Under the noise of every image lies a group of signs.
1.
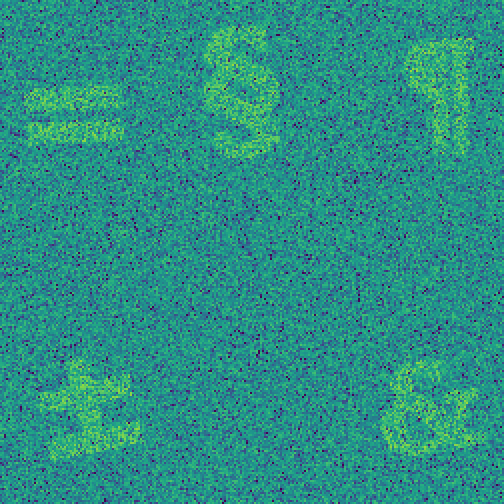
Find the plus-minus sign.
bottom left
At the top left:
equals sign
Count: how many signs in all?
5
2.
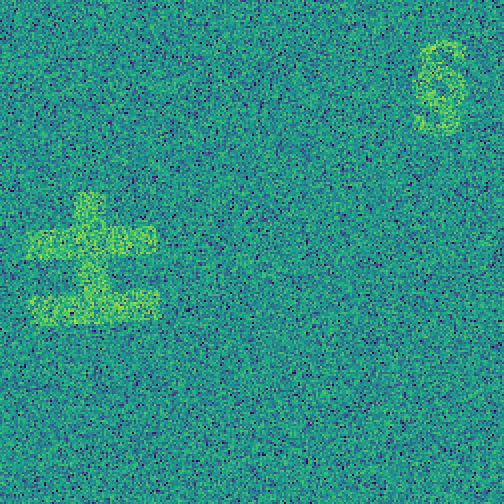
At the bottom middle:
nothing
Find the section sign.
top right
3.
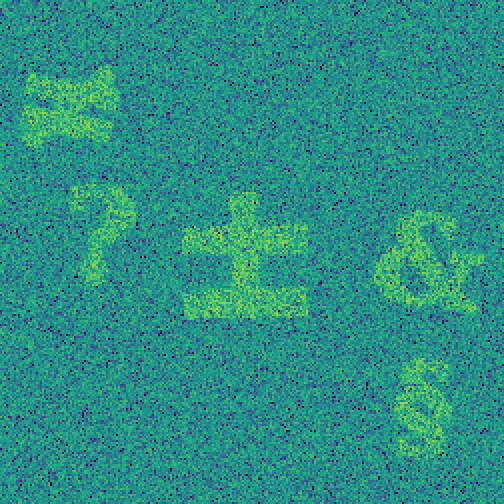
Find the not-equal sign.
top left
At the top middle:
nothing
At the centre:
plus-minus sign
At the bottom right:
section sign
